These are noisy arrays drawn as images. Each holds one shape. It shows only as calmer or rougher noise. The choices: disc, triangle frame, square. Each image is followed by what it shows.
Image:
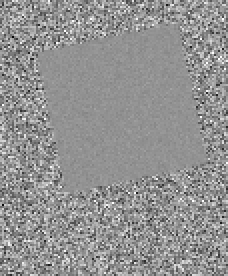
square
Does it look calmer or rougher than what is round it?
calmer
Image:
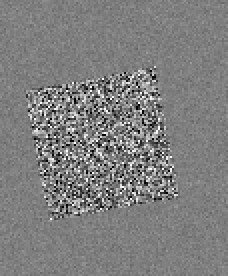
square
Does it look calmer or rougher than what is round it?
rougher
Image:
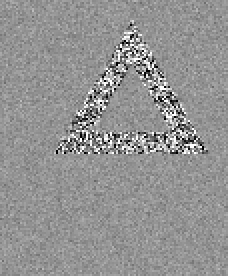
triangle frame
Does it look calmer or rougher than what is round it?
rougher
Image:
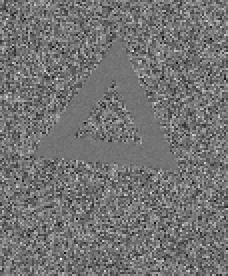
triangle frame
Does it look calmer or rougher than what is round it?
calmer
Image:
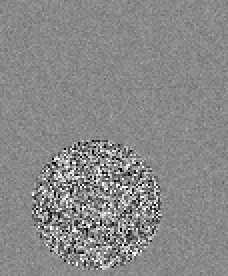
disc
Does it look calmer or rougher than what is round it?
rougher
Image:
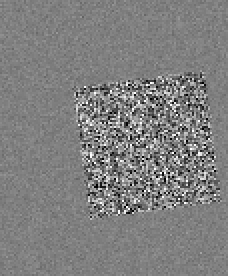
square
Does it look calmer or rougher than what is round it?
rougher
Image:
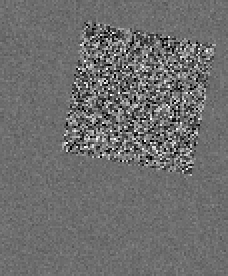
square
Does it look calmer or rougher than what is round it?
rougher
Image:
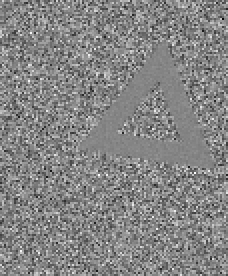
triangle frame
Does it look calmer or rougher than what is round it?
calmer
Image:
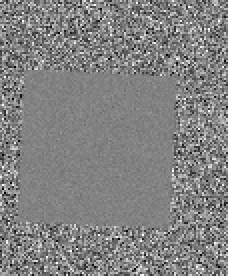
square
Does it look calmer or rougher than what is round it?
calmer
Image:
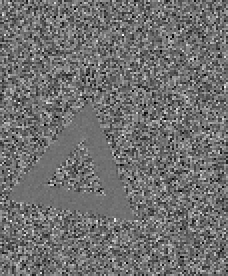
triangle frame
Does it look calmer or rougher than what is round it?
calmer
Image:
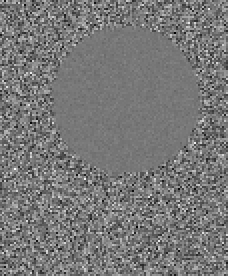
disc
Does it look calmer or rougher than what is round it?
calmer
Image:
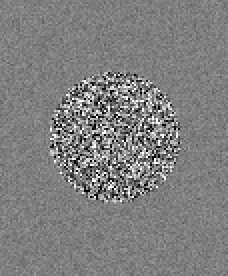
disc
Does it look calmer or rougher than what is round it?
rougher
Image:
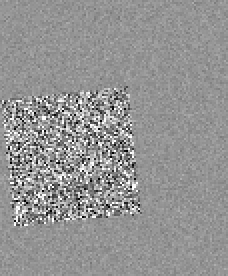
square
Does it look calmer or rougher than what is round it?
rougher
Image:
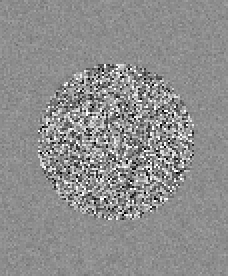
disc
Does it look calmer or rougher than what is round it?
rougher
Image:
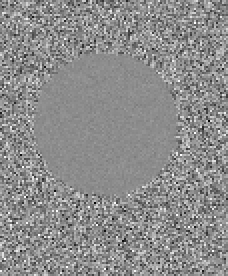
disc
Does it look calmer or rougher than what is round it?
calmer
